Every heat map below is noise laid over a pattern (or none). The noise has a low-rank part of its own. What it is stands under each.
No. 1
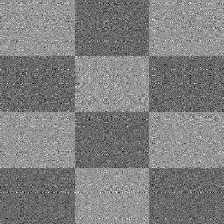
a checkerboard
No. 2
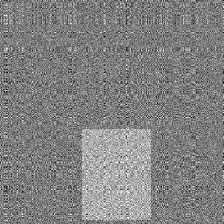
one block
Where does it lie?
bottom middle
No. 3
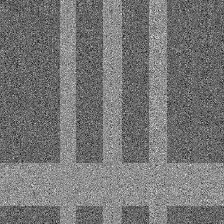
bands of rows crossing bands of columns
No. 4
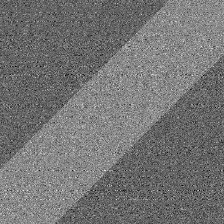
a diagonal band
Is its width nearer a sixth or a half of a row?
a half
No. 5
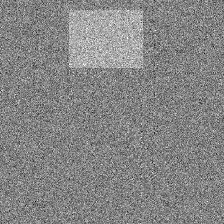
one block
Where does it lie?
top middle
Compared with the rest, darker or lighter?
lighter
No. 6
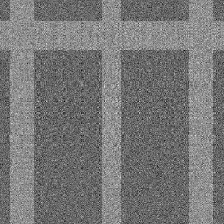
bands of rows crossing bands of columns
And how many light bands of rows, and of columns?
1 and 3
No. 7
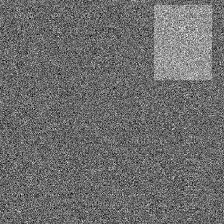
one block
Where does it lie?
top right
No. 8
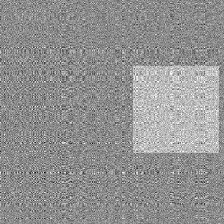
one block
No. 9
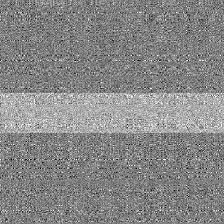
one band of rows
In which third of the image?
middle
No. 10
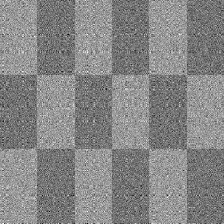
a checkerboard
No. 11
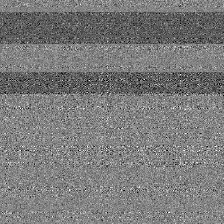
bands of rows
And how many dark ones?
2
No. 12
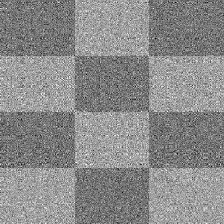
a checkerboard
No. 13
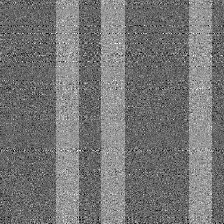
bands of columns
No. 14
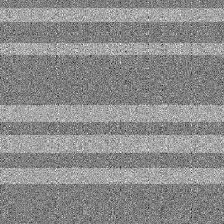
bands of rows
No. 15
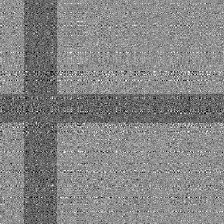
bands of rows crossing bands of columns
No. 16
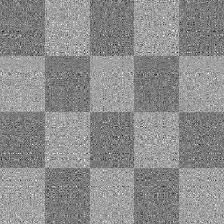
a checkerboard
